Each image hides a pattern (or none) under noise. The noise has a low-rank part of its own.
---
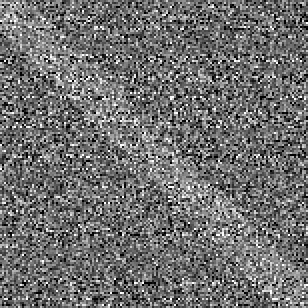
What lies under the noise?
a diagonal band
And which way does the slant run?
top left to bottom right
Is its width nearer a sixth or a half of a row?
a sixth
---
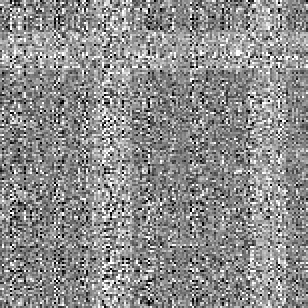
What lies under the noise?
bands of rows crossing bands of columns
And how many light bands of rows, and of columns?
1 and 2
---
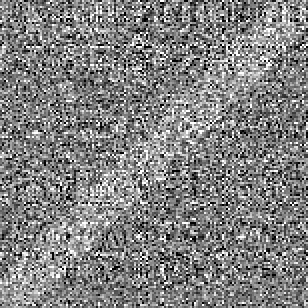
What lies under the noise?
a diagonal band
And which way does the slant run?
bottom left to top right
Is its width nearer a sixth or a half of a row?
a sixth
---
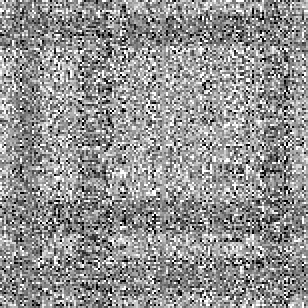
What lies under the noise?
bands of rows crossing bands of columns
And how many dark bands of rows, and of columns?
3 and 3
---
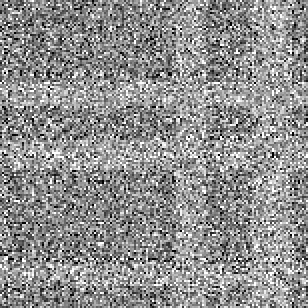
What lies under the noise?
bands of rows crossing bands of columns
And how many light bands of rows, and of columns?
3 and 2
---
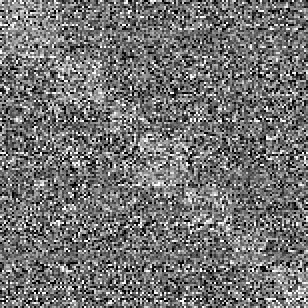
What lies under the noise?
blocks along the diagonal
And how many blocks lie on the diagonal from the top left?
7
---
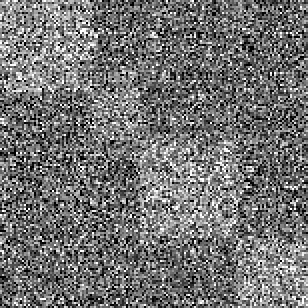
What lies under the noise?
blocks along the diagonal
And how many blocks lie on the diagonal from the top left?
4
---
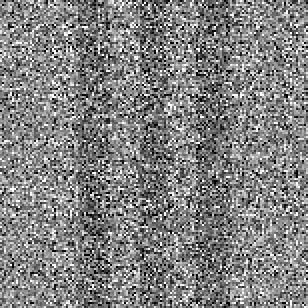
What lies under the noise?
bands of columns
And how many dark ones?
3
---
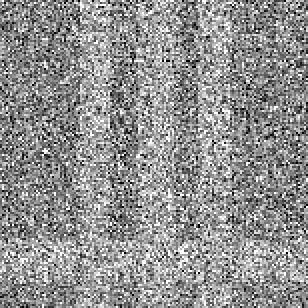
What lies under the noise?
bands of rows crossing bands of columns
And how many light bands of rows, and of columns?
1 and 3
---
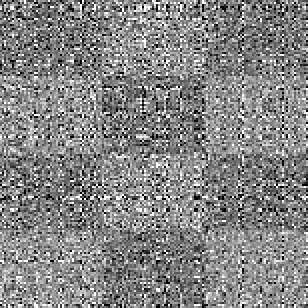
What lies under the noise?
a checkerboard
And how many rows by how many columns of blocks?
4 by 3
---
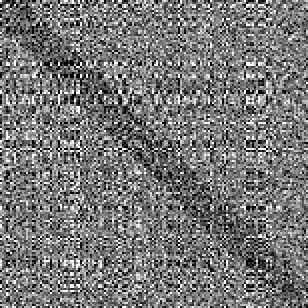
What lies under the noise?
a diagonal band
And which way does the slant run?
top left to bottom right
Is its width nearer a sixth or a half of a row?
a sixth
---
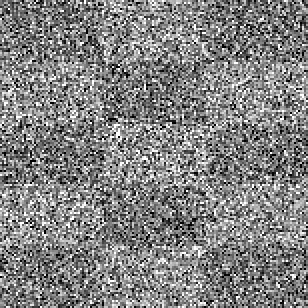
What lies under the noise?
a checkerboard
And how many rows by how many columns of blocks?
5 by 3
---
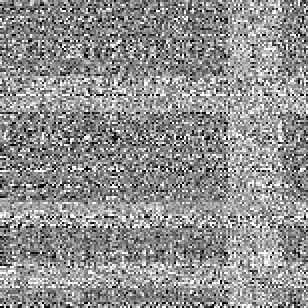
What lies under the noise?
bands of rows crossing bands of columns
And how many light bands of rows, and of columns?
3 and 1
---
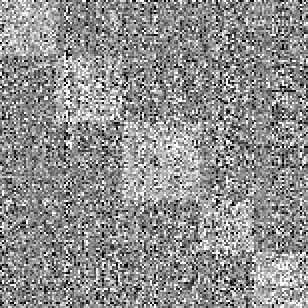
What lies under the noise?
blocks along the diagonal
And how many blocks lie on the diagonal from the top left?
5
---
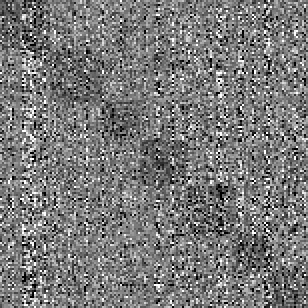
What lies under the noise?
blocks along the diagonal
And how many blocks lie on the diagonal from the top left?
7
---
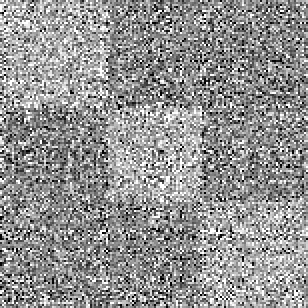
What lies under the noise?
blocks along the diagonal
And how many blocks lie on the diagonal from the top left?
3
